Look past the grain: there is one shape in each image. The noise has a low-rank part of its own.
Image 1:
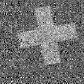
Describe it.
light cross
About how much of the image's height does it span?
two thirds
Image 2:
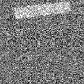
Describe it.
light bar
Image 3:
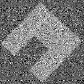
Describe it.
light square with a notch
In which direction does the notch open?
down and left
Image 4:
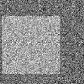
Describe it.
light square
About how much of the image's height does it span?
two thirds
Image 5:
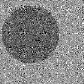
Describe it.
dark disc
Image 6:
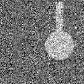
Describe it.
light lollipop
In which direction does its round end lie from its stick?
down
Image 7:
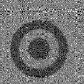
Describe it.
dark bullseye
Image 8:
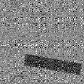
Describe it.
dark bar
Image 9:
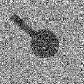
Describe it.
dark lollipop
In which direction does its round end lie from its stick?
down and right
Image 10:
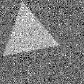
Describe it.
light triangle
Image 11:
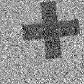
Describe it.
dark cross
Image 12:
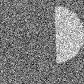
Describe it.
light half disc
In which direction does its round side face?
right
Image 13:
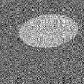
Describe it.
light ellipse
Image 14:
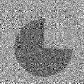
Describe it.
dark disc with a wedge cut out
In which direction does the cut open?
up and right
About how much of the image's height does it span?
two thirds
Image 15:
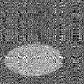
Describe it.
light ellipse
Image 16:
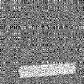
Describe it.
light bar
